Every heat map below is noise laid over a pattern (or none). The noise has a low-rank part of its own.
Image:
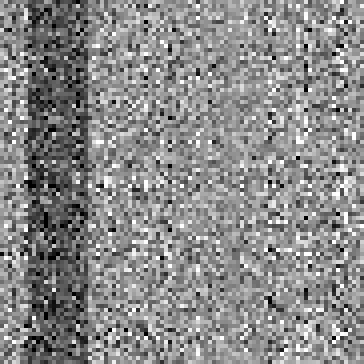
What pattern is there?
one band of columns
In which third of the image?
left
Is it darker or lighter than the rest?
darker
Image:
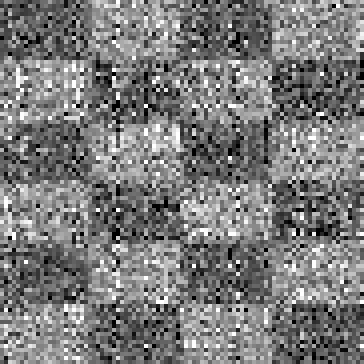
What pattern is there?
a checkerboard
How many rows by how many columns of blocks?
6 by 4
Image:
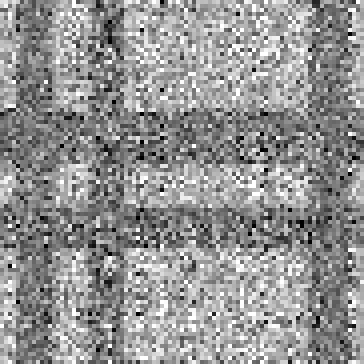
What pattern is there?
bands of rows crossing bands of columns
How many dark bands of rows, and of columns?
2 and 3
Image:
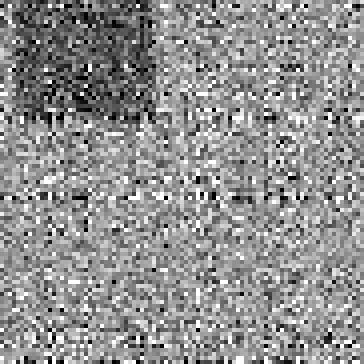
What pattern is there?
one block
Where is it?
top left
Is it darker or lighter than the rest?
darker
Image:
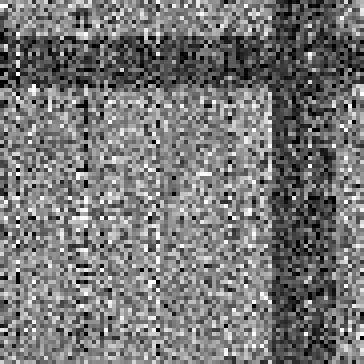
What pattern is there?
bands of rows crossing bands of columns
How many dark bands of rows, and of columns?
1 and 1
